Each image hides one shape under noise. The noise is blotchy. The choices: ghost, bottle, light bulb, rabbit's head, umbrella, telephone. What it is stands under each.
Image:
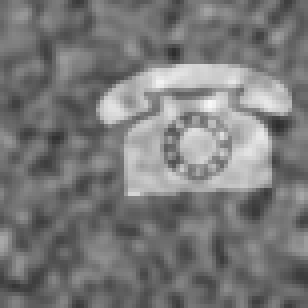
telephone
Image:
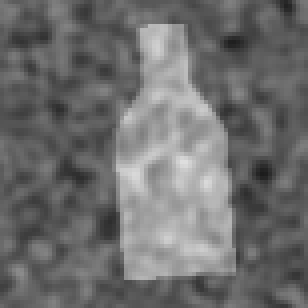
bottle
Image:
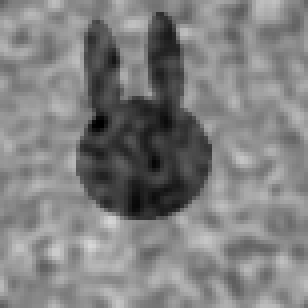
rabbit's head
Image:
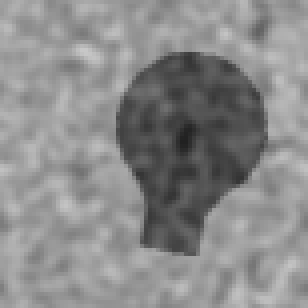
light bulb
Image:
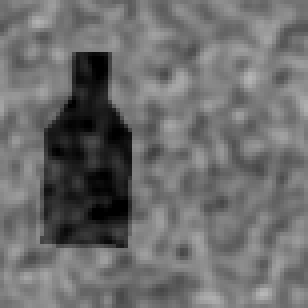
bottle
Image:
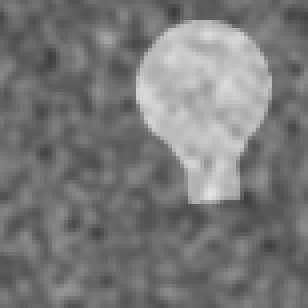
light bulb
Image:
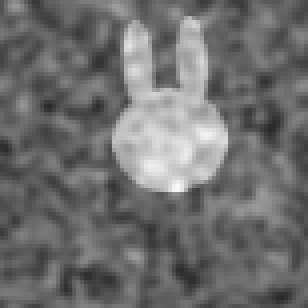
rabbit's head
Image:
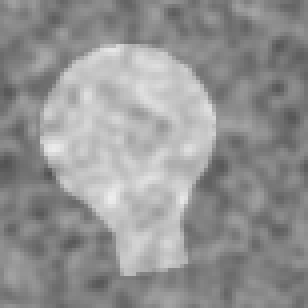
light bulb
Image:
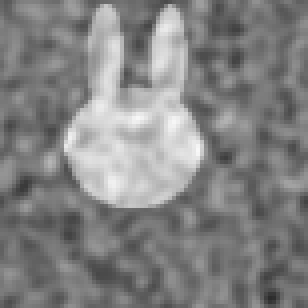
rabbit's head
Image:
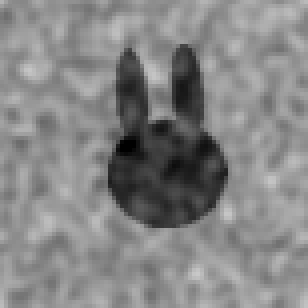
rabbit's head
